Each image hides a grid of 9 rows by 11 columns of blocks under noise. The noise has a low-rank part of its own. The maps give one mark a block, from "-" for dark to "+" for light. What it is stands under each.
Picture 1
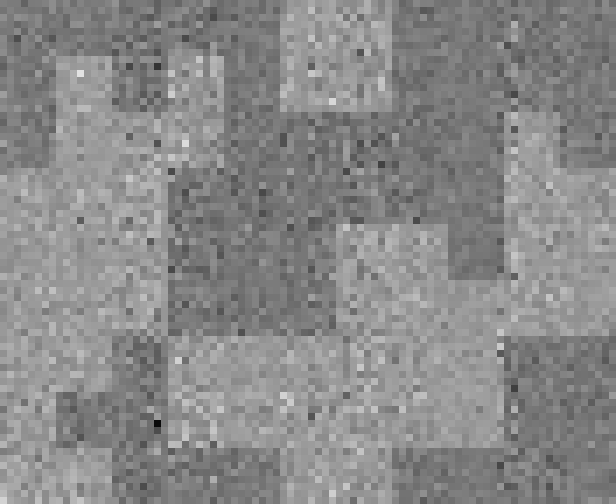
- - - - - + + - - - -
- + - + - + + - - - -
- + + + - - - - - + -
+ + + - - - - - - + +
+ + + - - - + + - + +
+ + + - - - + + + + +
+ + - + + + + + + - -
+ - - + + + + + + - -
+ + - - - + + - - - -
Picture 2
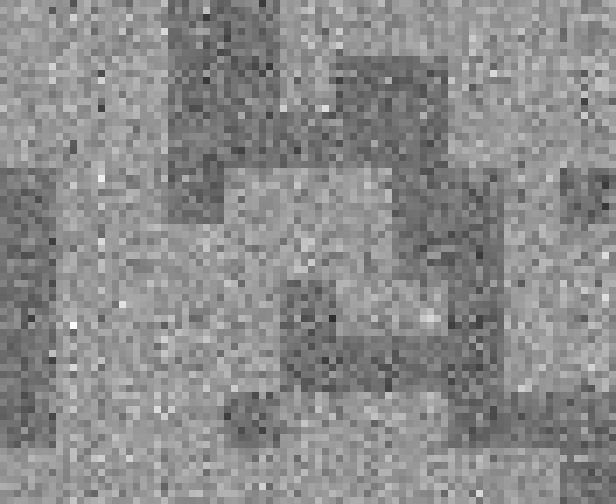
+ + + - - + + + + + +
+ + + - - + - - + + +
+ + + - - - - - + + +
- + + - + + + - - + -
- + + + + + + - - + +
- + + + + - + + - + +
- + + + + - - - - + +
- + + + - + + + - - -
+ + + + + + + + + + -
